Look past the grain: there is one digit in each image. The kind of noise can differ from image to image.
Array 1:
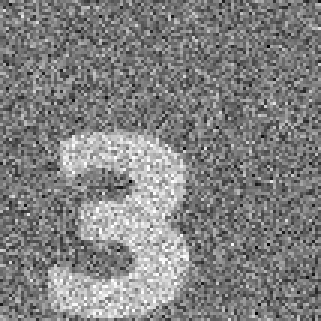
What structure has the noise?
independent entries
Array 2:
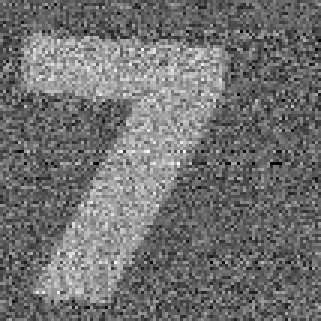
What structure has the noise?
rows of uneven size
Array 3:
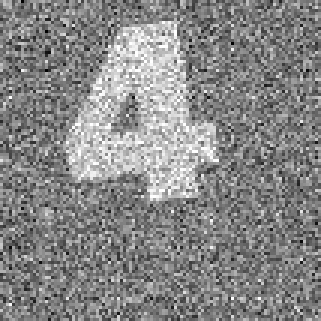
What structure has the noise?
low rank plus noise
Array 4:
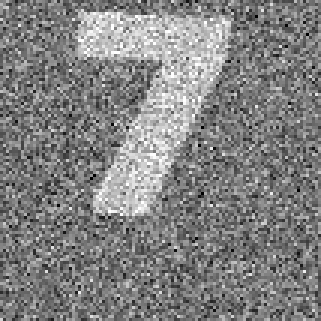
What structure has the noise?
independent entries
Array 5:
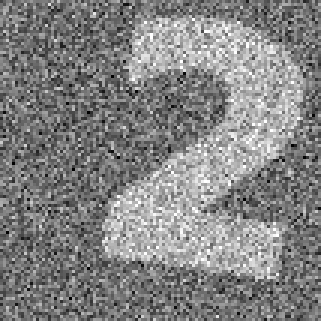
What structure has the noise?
independent entries
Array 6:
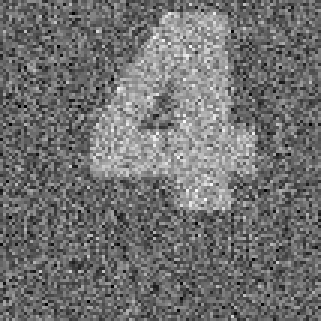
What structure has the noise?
low rank plus noise
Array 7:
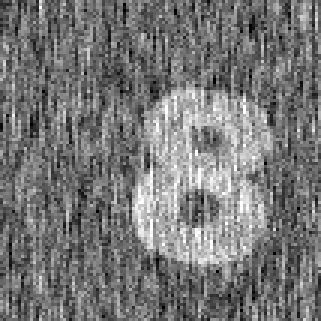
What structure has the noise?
streaked along the columns
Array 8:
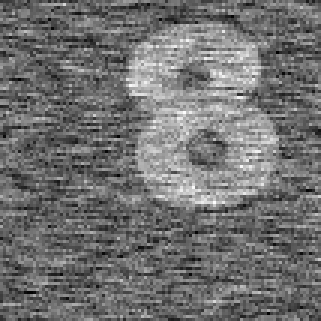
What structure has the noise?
streaked along the rows
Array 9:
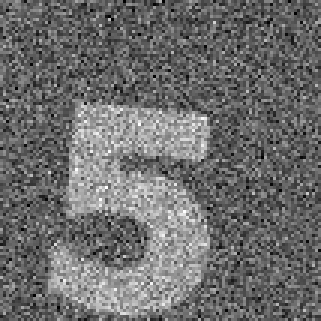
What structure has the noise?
independent entries
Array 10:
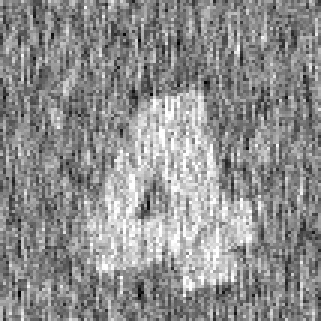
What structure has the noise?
streaked along the columns
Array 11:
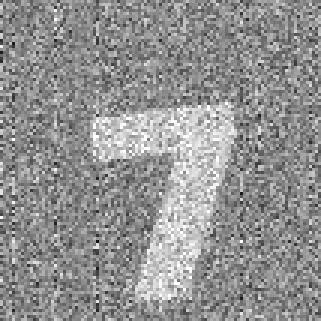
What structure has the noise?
columns of uneven size
